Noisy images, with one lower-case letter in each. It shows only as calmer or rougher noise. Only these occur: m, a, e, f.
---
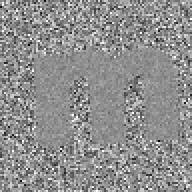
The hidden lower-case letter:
m
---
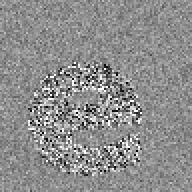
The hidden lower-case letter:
e
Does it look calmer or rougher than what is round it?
rougher
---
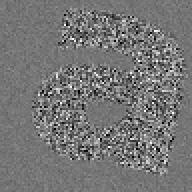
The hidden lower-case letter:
a
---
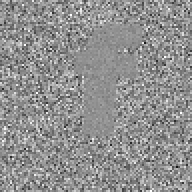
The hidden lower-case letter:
f
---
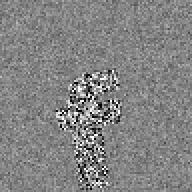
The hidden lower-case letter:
f
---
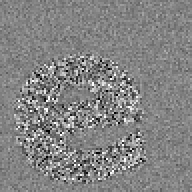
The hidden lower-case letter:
e
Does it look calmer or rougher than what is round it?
rougher
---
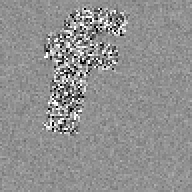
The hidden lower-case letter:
f
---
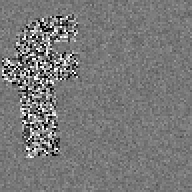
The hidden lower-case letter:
f
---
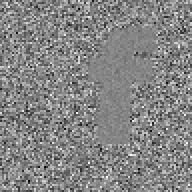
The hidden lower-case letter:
f
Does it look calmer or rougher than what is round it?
calmer
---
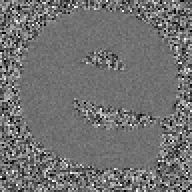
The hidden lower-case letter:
e
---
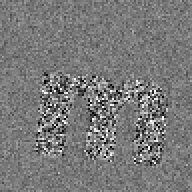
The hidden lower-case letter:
m
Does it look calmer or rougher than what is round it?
rougher
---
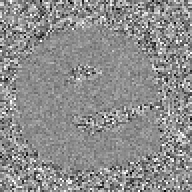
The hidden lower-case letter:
e
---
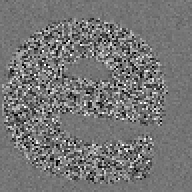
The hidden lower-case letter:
e
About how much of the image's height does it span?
nearly all
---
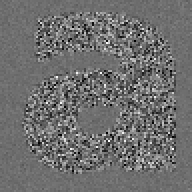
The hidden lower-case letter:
a
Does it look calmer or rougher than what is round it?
rougher
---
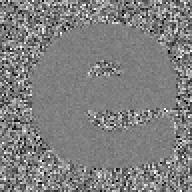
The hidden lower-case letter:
e
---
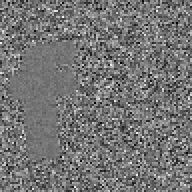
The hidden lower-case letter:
f
